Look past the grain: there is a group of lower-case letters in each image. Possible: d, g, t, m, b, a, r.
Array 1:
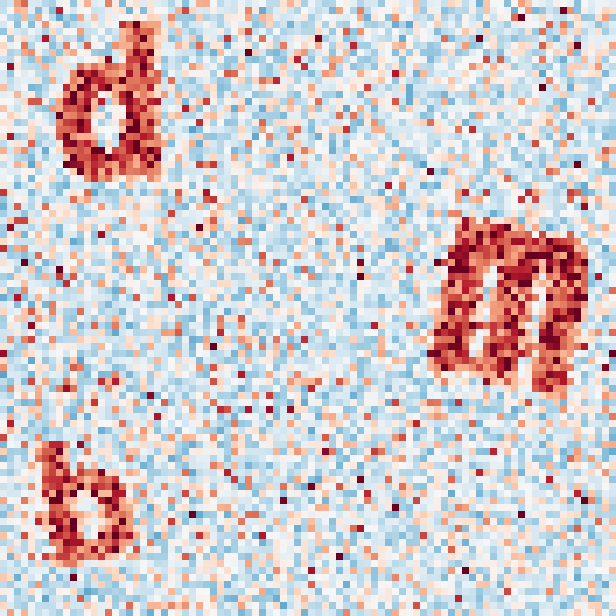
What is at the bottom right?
nothing
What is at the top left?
d
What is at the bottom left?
b
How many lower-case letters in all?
3
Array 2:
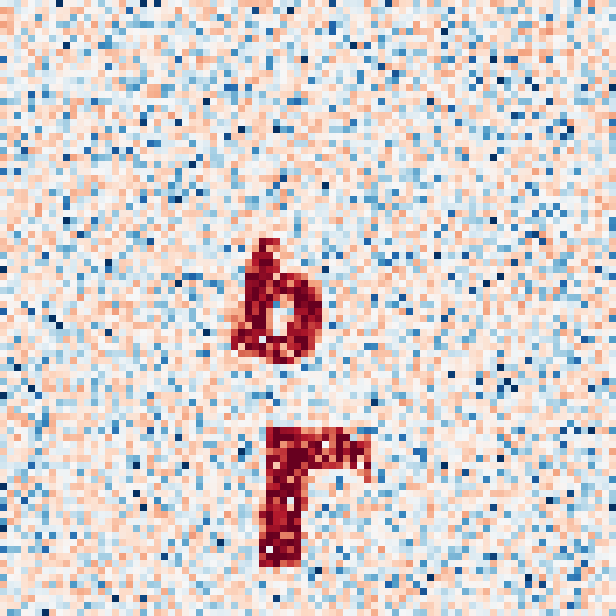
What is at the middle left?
nothing
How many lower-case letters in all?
2
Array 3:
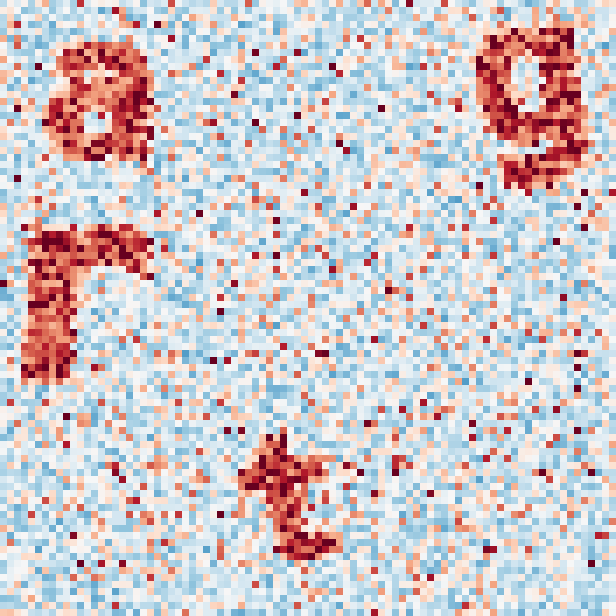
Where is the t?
bottom middle
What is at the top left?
a
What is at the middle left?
r
